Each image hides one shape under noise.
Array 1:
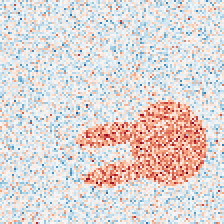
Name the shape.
rabbit's head
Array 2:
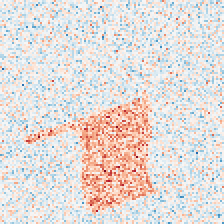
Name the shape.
flag
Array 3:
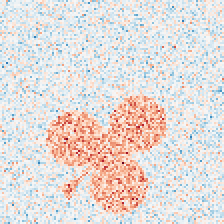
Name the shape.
club
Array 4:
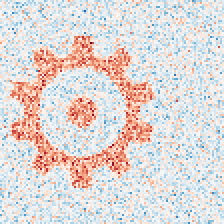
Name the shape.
gear
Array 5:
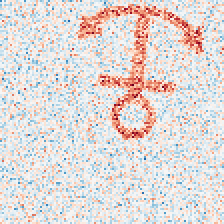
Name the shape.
anchor
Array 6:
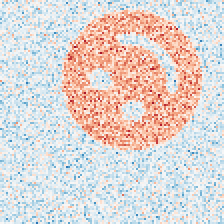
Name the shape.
smiling face
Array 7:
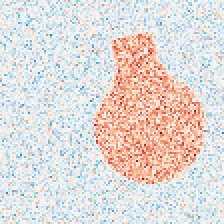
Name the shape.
light bulb
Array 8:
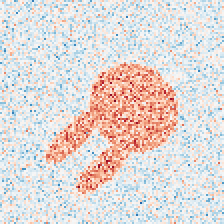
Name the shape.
rabbit's head
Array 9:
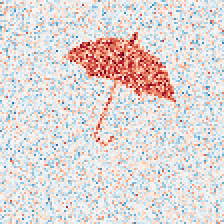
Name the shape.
umbrella
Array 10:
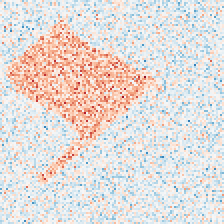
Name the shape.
flag
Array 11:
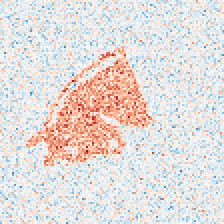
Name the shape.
chess knight
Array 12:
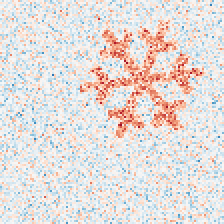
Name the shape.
snowflake
